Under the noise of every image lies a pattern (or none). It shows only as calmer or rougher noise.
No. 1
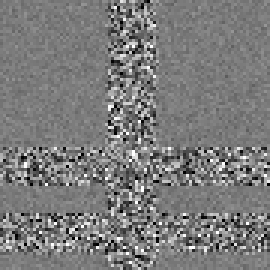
bands of rows crossing bands of columns
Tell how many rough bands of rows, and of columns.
2 and 1
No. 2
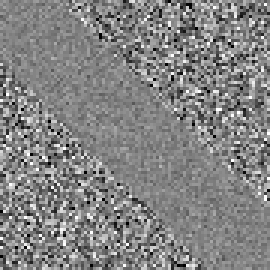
a diagonal band
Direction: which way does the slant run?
top left to bottom right
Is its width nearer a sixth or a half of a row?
a half
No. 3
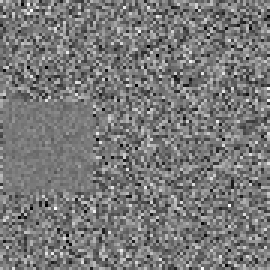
one block
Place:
middle left
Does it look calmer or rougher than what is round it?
calmer
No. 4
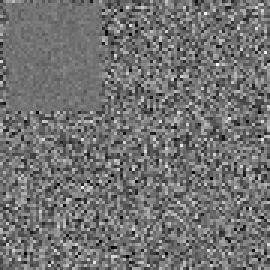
one block
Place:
top left
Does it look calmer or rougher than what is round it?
calmer
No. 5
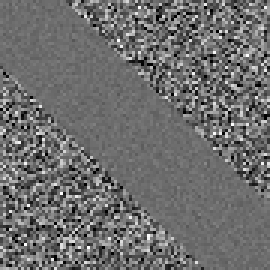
a diagonal band
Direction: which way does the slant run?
top left to bottom right
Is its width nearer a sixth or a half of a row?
a half
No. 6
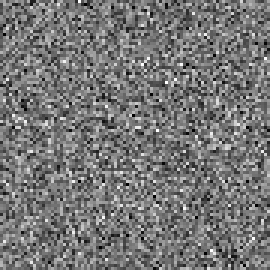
only noise
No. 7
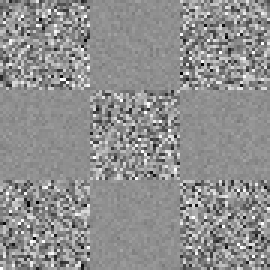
a checkerboard
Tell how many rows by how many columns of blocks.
3 by 3
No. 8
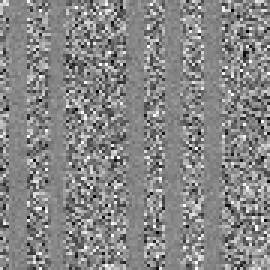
bands of columns
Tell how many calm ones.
5
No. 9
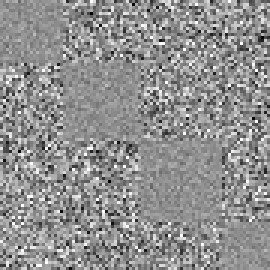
blocks along the diagonal
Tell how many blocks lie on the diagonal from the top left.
4
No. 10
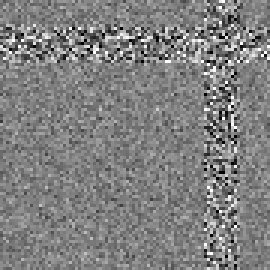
bands of rows crossing bands of columns
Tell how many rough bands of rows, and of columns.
1 and 1
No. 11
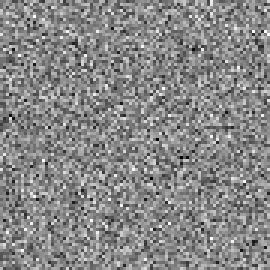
only noise
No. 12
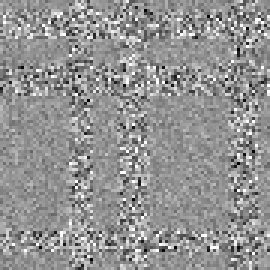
bands of rows crossing bands of columns
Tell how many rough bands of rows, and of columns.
3 and 3
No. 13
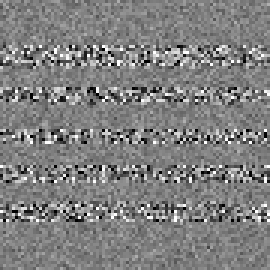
bands of rows
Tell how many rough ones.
5
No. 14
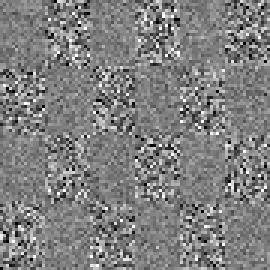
a checkerboard
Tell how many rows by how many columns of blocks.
4 by 6
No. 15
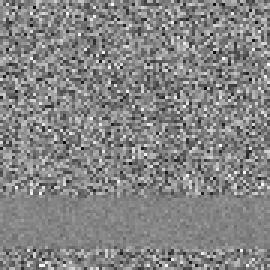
one band of rows
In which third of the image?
bottom
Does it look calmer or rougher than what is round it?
calmer
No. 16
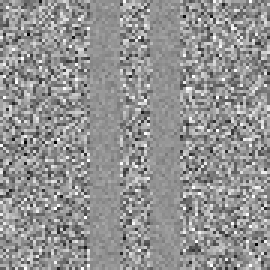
bands of columns
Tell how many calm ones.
2
